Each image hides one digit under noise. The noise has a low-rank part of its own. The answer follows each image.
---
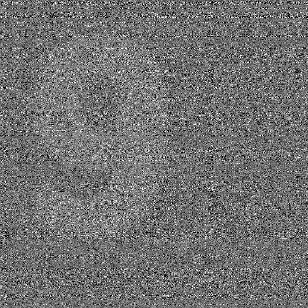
9
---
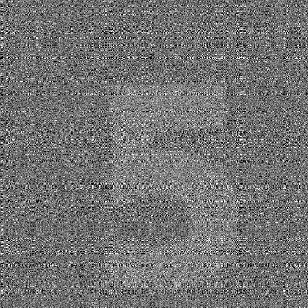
5
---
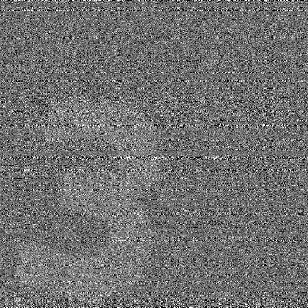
3
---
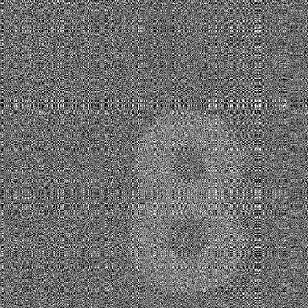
8
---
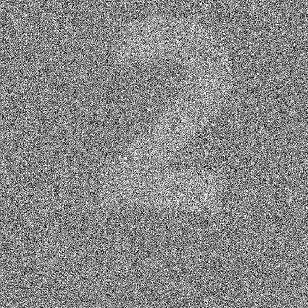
2
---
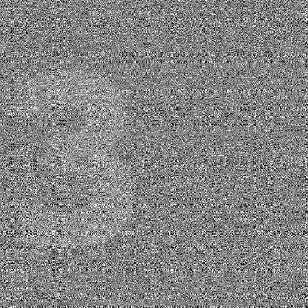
3
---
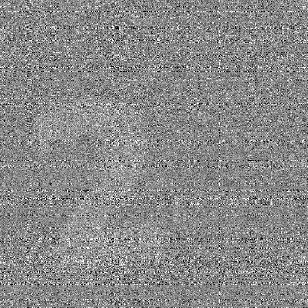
2
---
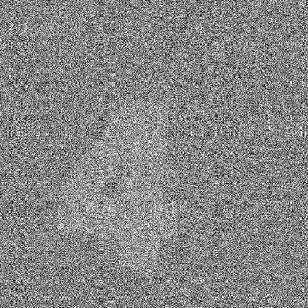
4
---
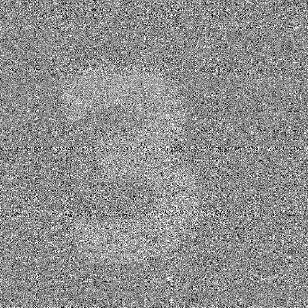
3
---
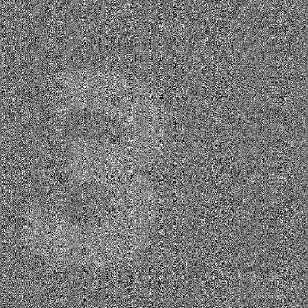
3
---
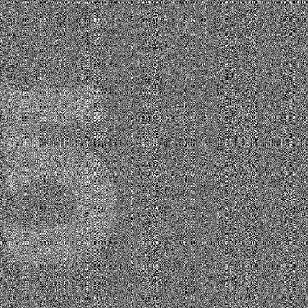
5
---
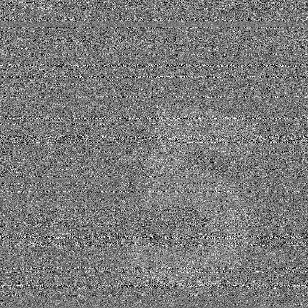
5
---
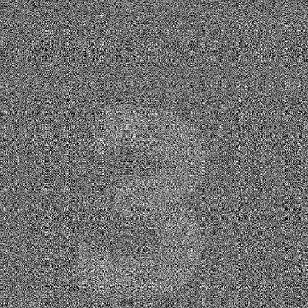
3
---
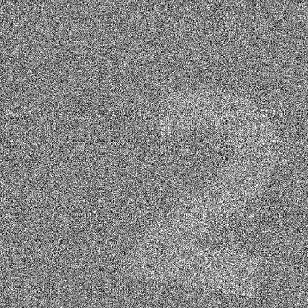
2
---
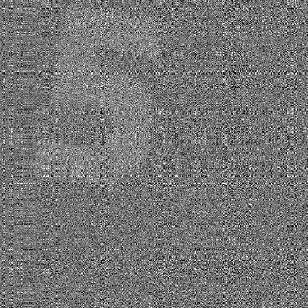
5
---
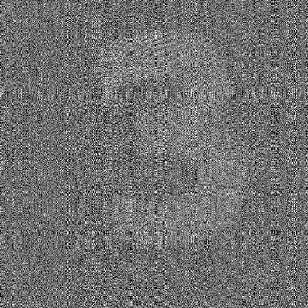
3
